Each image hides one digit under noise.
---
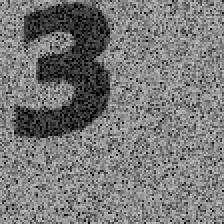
3
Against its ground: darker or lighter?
darker
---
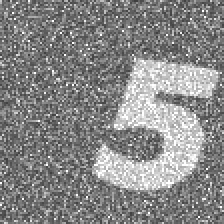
5
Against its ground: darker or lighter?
lighter
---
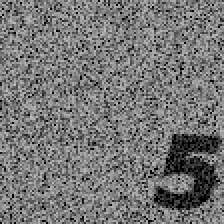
5
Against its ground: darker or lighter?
darker
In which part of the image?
bottom right
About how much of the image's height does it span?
a third
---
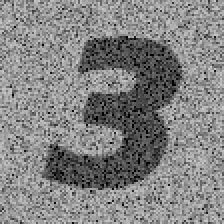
3
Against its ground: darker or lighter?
darker
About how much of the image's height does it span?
two thirds
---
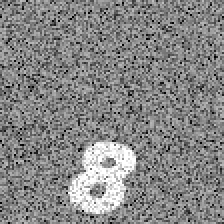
8
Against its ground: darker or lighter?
lighter
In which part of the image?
bottom middle
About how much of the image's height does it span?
a third
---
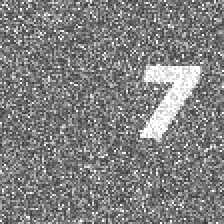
7
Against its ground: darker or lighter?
lighter
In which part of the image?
middle right
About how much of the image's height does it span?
a third
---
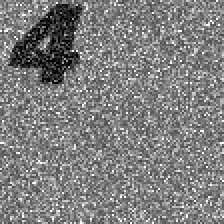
4
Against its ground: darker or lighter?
darker
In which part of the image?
top left
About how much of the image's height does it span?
a third
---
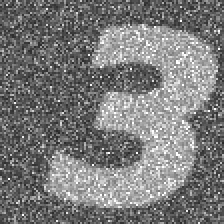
3
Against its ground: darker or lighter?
lighter
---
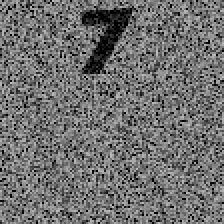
7
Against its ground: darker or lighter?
darker
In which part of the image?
top middle
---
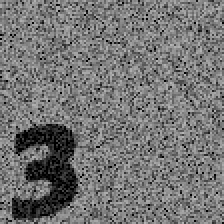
3
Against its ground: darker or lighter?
darker
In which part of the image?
bottom left
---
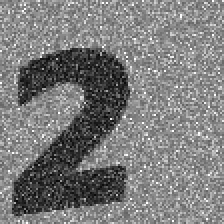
2
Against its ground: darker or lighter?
darker
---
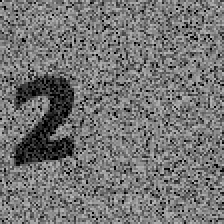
2
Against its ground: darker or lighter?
darker
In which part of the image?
middle left
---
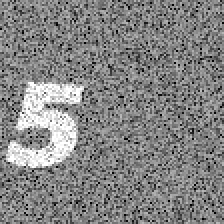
5
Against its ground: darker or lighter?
lighter
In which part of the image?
middle left
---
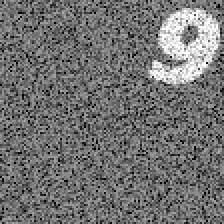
9
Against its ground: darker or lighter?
lighter
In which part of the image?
top right
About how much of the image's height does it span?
a third
